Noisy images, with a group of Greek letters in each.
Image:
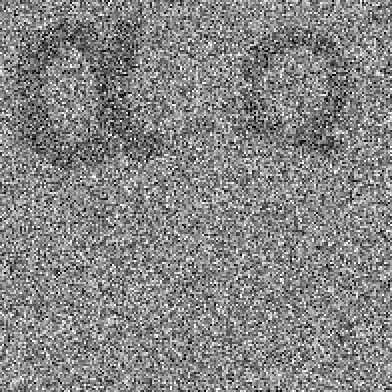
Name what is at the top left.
alpha
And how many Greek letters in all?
2
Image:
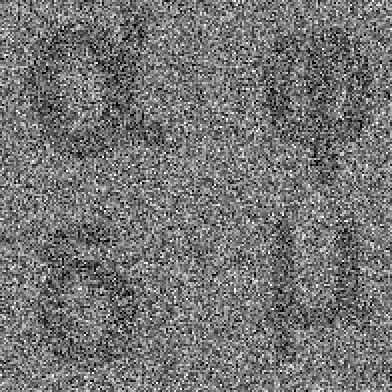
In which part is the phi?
top right
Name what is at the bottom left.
delta
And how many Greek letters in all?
4
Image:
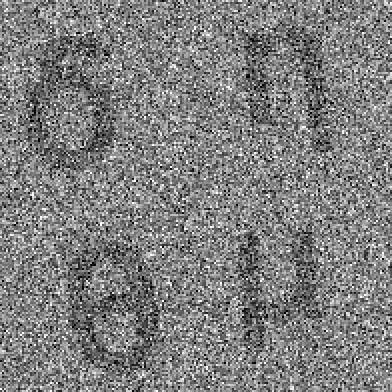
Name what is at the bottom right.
mu
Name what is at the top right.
eta
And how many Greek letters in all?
4
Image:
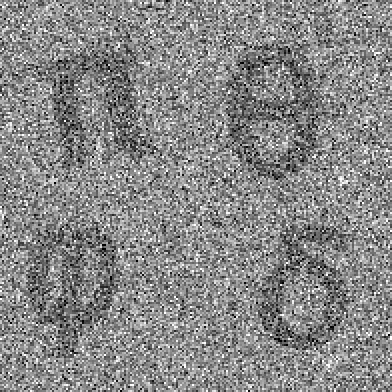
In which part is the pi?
top left
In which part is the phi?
bottom left
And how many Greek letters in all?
4
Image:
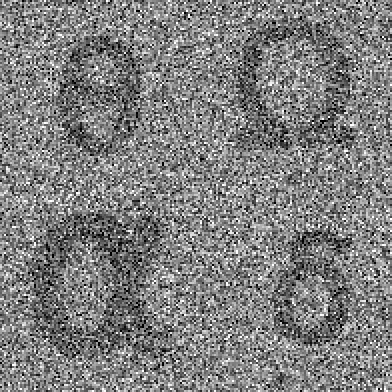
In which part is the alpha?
bottom left
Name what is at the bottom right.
delta
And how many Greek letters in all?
4
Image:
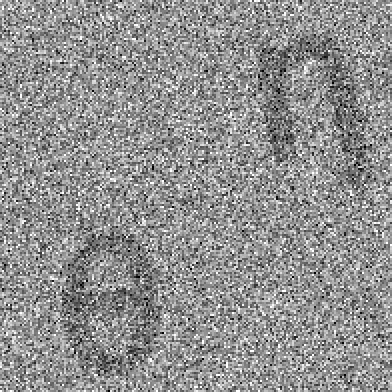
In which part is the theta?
bottom left
